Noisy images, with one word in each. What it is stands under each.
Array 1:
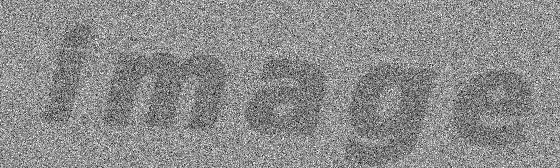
image
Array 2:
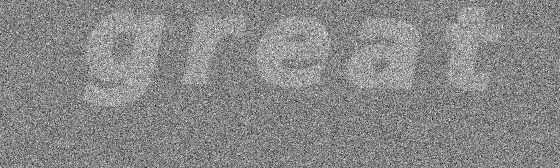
great
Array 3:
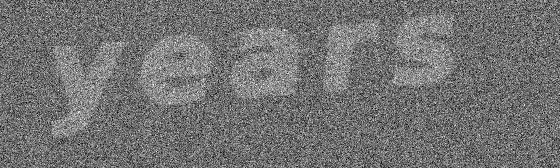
years
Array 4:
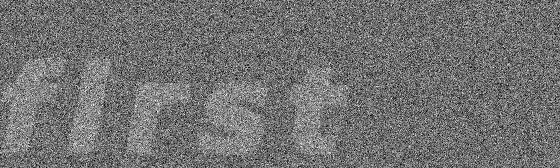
first
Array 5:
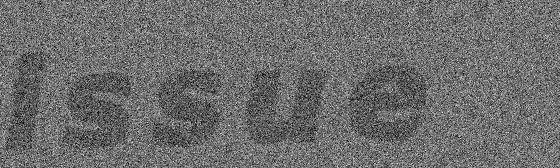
issue
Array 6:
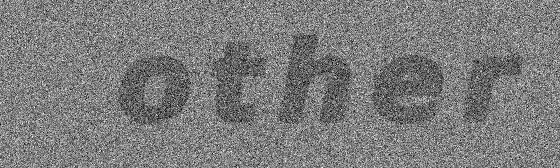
other
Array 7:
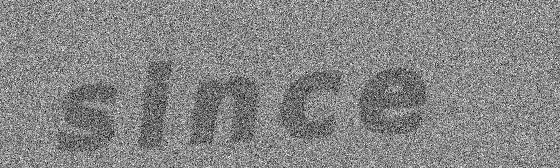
since
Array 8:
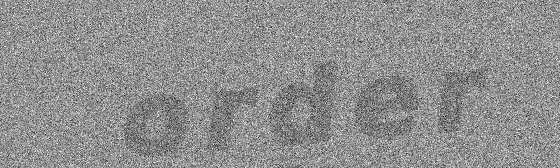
order
